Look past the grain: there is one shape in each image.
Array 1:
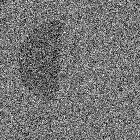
dark half disc
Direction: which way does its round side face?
left
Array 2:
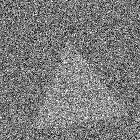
light triangle
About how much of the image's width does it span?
two thirds
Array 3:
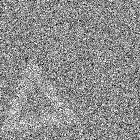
light triangle frame
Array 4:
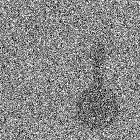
dark lollipop
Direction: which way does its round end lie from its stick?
down
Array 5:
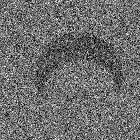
dark crescent
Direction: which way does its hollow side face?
down
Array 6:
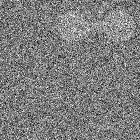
light dumbbell
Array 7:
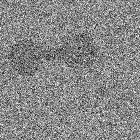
dark dumbbell
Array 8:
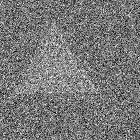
light triangle
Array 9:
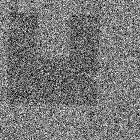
dark square with a notch
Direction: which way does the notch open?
up
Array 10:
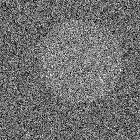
light disc
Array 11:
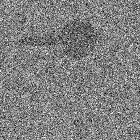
dark lollipop
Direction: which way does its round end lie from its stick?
right
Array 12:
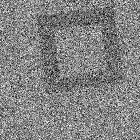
dark square frame
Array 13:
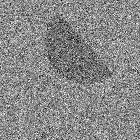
dark half disc
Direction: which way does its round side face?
down and left
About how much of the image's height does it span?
half
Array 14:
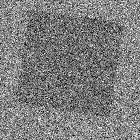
dark square
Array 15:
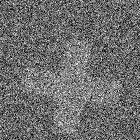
light cross
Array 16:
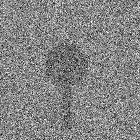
dark lollipop
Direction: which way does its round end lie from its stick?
up
